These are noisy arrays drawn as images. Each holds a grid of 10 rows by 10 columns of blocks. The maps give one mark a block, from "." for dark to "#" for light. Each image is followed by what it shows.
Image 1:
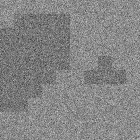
# # # # # # # # # #
# . . . . # # # # #
. . . . . # # # # #
. . . . . # # # # #
. . . . . # # . # #
. . . . # # . . . #
. . . # # # # # # #
. . # # # # # # # #
# # # # # # # # # #
# # # # # # # # # #
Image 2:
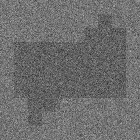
# # # # # # # # # #
# # # # # # # . # #
# # # # # # . . . #
# . . . . . . . . #
# . . . . . . . . #
# . . . . . . . . #
# . . . . . . . . #
# # . . # # # # # #
# # . # # # # # # #
# # # # # # # # # #
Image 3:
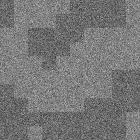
. # # # # . . . . #
. # # # . . . . . #
# # . . . . # # # #
# # . . . # # # # #
# # # . # # # # # #
# # # # # # # # . .
. # # # # # # # . .
. . # # # # . . . .
. . . . . . . . . #
. . # . . . . . . #
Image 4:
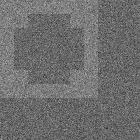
# # # # # # # . . .
# # . . . # # . . .
# . . . . . # . . .
# . . . . . # . . .
# . . . . . # . . .
# # . . . # # . . .
# # # # # # # . . .
. . . . . . . . . .
. . . . . . . . . .
. . . . . . . . . .
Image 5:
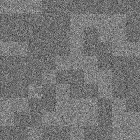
# # # . . . . . . .
. . . . . # # # # .
. . . . . # . # # .
# # . . . # . . # #
. . . . # # # . . .
. . . # . . # # . .
. . # . # . . # . .
# # . . # # # . # .
# . . # # # # . # #
. . # . . # . . # #
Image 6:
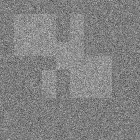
. . . . . . . . . .
. # # # . # . . . .
. # # # . # . . . .
. # # # # # . . . .
. . . . # # # # . .
. . . # . # # # . .
. . . # . # # # . .
. . . . . . . . . .
. . . . . . . . . .
. . . . . . . . . .
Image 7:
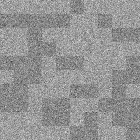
# # # # # . # # # #
. . . . . # # . # #
# # . # # # # # . .
# # . . # # # # # #
. . . # . . # # # .
# . . # # # # # . .
. . # # # . . # . #
. . # . . # # . . .
# # # . . # . # . .
# # # # # . . # # .
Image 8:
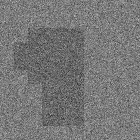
# # # # # # # # # #
# # # # # # # # # #
# # . . . . # # # #
# . . . . . # # # #
# . . . . . # # # #
# # . . . . # # # #
# # # . . . # # # #
# # # . . . # # # #
# # # . . . # # # #
# # # # # # # # # #
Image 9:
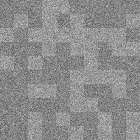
. . . # # . . . . .
. # . # . # . . . #
# . # # # # # # # .
. . . # . # # . # #
# . # . . . # . . .
. . . . . # # # # .
. . # # . # . . # .
. . . . . # # . . .
. . # . # . . # . #
. . # . . # . # . #
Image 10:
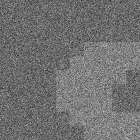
. . . . . . . . . .
. . . . . . . . . .
. . . . . . . . . .
. . . . . . # # # #
. . . . . # # # # #
. . . . # # # # # .
. . . . # # # # . .
. . . . # # # # . .
. . . . . # # # # #
. . . . . . # # # #
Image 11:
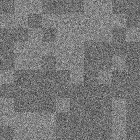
. # # . . . # # . .
# # . # # # # # # .
. . # . # # # # . #
. # # # # # . . . .
. # # . # # . . # .
# . . . . # . # . .
. . . . . . . . . .
# . . . # . . . # .
# # # # . . . . # .
. # # # . . . . # .
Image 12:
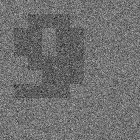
# # # # # # # # # #
# # . . . # # # # #
# . . # . . # # # #
# . . # . . # # # #
# # . . . . # # # #
# # # . . . # # # #
# . . . . # # # # #
# # # # # # # # # #
# # # # # # # # # #
# # # # # # # # # #
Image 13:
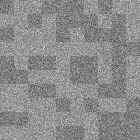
. # # . . . # . # #
# # . # . . . # . #
. # # # . # . . . #
# # # # # # # # . .
. # . . # . . # . #
. . # # # . . # . #
# # . . # # # . . #
# # # # . # . # # .
. . # # # # # . . .
# # # # . . # . . .
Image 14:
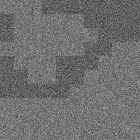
# # # . . . . . . .
. # # # # # . . . .
. # # # # # # . . .
# # # # # # . . # #
. # # # . . . # # #
. . # # . . # # # #
. . . . . # # # # #
# # # # # # # # # #
# # # # # # # # # #
# # # # # # # # # #
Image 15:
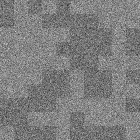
. # . # . # # # # #
. # # . . . . # # #
# # # # # . . . # .
# # # # . . . . # .
# # # # # . . # # #
# # # . . # . . # .
# # . . . # . . # #
. . . . # # # # # .
. . # # # . # # # #
# . . . # . . . . #
